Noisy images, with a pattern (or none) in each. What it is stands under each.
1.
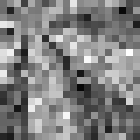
spokes from one point
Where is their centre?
top left
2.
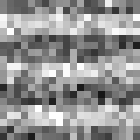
horizontal stripes
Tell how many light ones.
3
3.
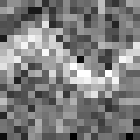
a wavy band
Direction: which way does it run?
left to right
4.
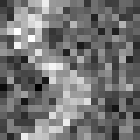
a wavy band
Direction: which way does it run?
top to bottom
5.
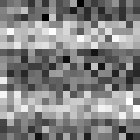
horizontal stripes
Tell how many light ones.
2
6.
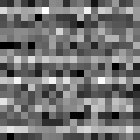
horizontal stripes
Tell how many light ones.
6
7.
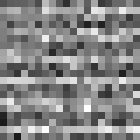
horizontal stripes
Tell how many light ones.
6
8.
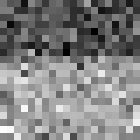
a sharp edge
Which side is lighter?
bottom
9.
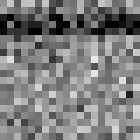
one horizontal stripe
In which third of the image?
top
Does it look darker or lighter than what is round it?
darker
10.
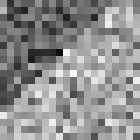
a sharp edge
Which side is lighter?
bottom right
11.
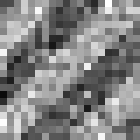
diagonal stripes
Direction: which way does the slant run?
bottom left to top right
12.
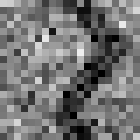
a wavy band
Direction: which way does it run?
top to bottom
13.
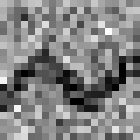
a wavy band
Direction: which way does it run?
left to right
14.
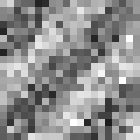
diagonal stripes
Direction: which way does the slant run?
bottom left to top right
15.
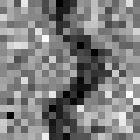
a wavy band
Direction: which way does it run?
top to bottom
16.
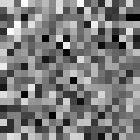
only noise
